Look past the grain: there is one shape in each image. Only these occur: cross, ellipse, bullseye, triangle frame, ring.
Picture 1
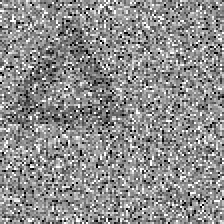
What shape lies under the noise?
triangle frame
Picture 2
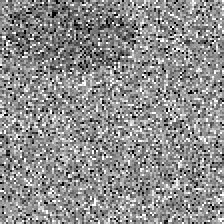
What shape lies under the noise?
ellipse
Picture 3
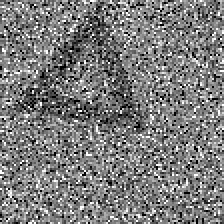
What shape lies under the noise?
triangle frame
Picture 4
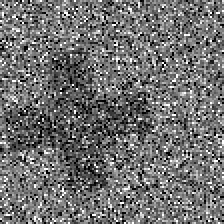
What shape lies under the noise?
cross
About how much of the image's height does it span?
two thirds
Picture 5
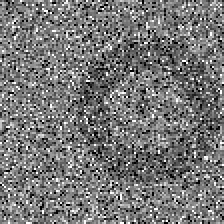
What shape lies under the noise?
ring
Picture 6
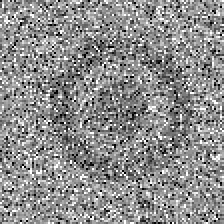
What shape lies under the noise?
bullseye
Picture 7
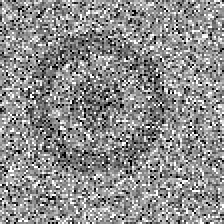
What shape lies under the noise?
bullseye
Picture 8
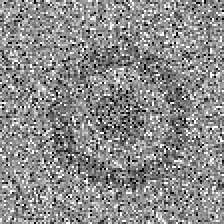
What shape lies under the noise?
bullseye
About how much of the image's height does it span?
two thirds
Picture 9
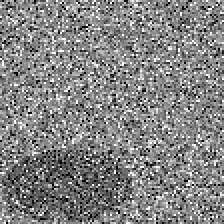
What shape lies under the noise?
ellipse
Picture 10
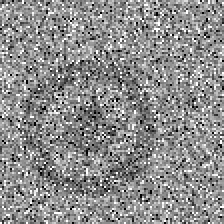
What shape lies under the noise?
bullseye
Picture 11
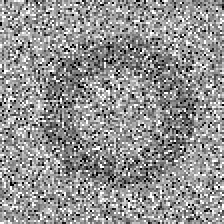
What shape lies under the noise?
ring
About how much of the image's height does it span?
two thirds
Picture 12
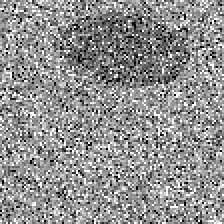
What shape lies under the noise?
ellipse
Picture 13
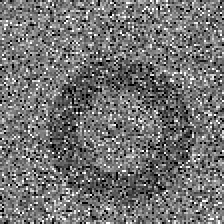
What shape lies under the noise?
ring
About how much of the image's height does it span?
two thirds
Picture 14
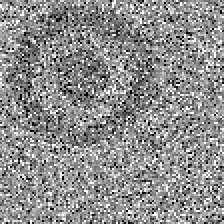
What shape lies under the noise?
bullseye
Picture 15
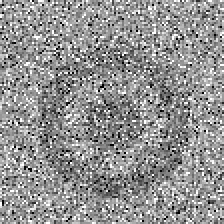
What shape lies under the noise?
bullseye
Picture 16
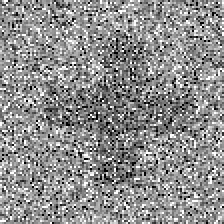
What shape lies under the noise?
cross
